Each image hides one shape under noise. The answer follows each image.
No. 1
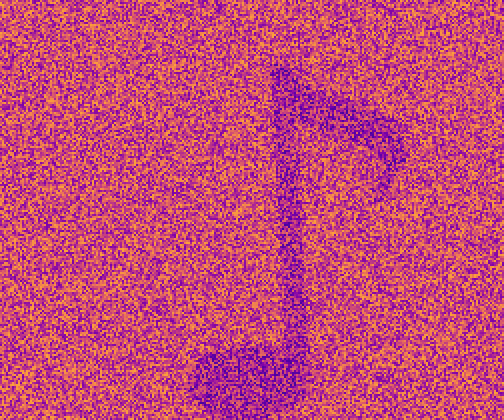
musical note
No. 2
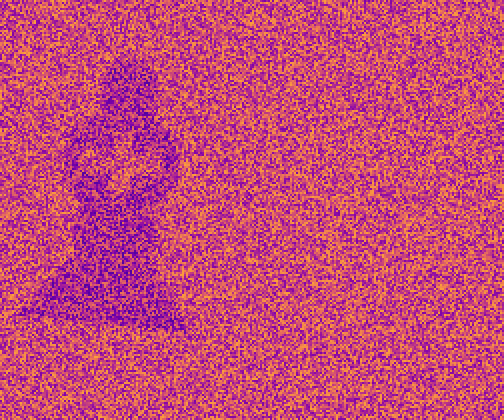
chess bishop
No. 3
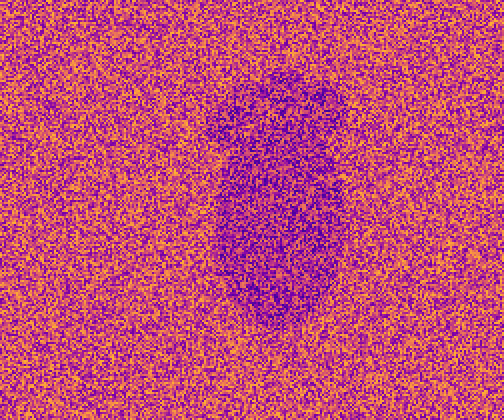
footprint
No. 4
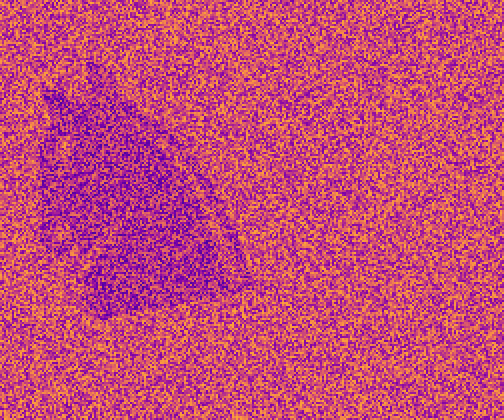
chess knight
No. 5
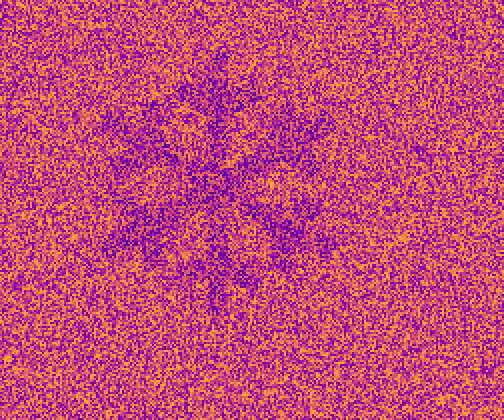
snowflake
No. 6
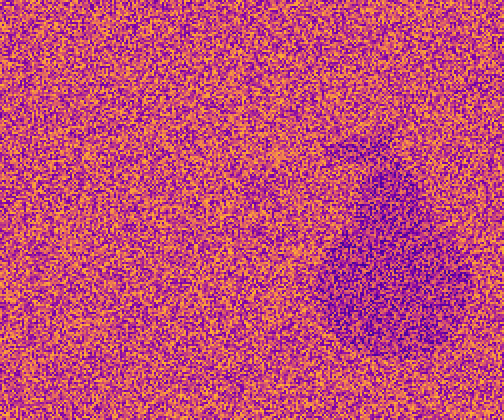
pear
